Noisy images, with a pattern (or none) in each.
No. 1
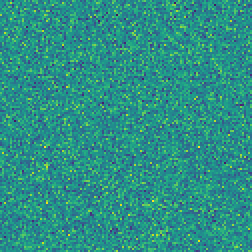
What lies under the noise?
only noise
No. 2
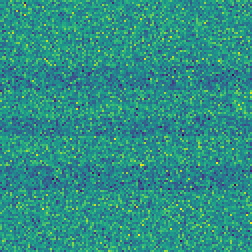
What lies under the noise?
bands of rows
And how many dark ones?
3
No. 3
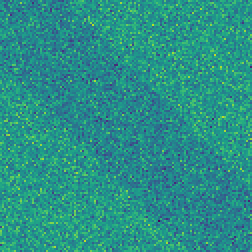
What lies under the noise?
a diagonal band
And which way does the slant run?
top left to bottom right
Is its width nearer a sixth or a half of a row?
a half
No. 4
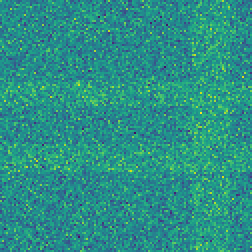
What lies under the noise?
bands of rows crossing bands of columns
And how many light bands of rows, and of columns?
2 and 1
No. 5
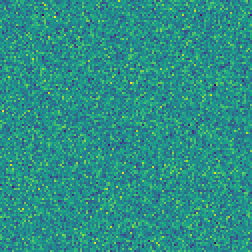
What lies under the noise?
only noise
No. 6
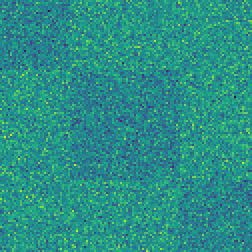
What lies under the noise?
blocks along the diagonal
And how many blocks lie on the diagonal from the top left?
3
